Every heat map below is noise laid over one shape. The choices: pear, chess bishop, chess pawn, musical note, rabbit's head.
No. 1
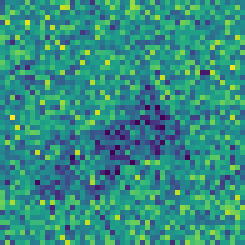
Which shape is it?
chess bishop
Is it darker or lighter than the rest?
darker
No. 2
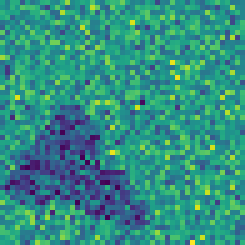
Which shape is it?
chess pawn
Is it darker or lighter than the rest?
darker
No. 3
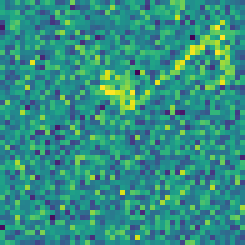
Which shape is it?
musical note
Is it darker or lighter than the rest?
lighter
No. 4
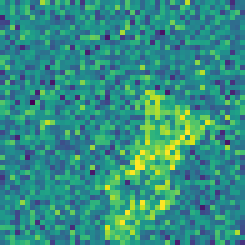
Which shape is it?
chess bishop
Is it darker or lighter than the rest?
lighter
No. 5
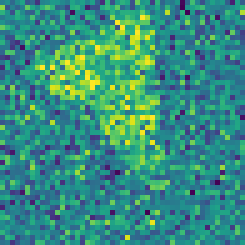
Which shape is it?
chess pawn
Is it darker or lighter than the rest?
lighter
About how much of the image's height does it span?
two thirds
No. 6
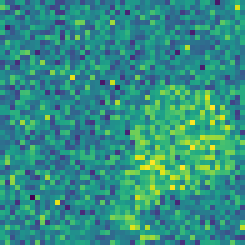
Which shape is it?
pear
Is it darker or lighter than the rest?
lighter
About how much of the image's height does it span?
two thirds
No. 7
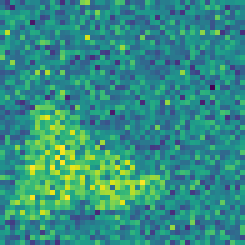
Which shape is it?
chess pawn
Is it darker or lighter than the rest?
lighter
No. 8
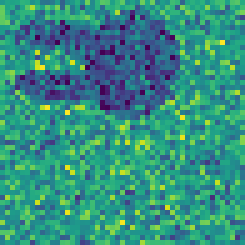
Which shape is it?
rabbit's head
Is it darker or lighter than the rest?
darker
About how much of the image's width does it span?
two thirds
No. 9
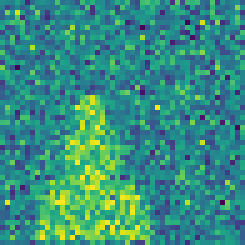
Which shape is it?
chess pawn
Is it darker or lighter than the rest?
lighter
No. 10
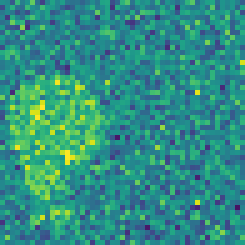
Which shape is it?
pear
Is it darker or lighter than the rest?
lighter
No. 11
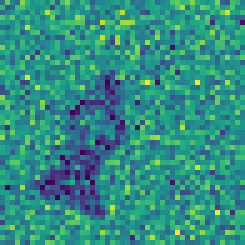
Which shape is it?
chess bishop
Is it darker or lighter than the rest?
darker
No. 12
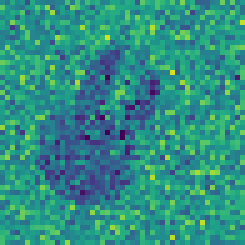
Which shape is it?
rabbit's head
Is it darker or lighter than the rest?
darker
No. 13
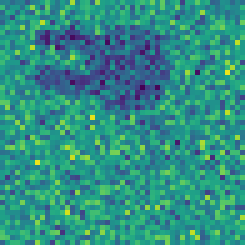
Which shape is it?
rabbit's head
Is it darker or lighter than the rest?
darker
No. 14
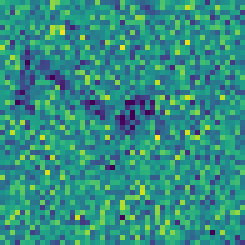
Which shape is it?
musical note
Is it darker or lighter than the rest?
darker
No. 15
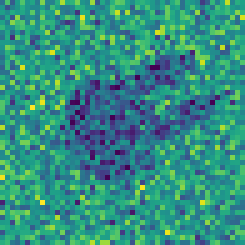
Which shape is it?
rabbit's head
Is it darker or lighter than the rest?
darker
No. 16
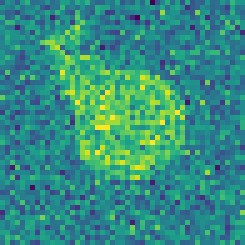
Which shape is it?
pear
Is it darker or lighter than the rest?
lighter
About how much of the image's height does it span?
two thirds
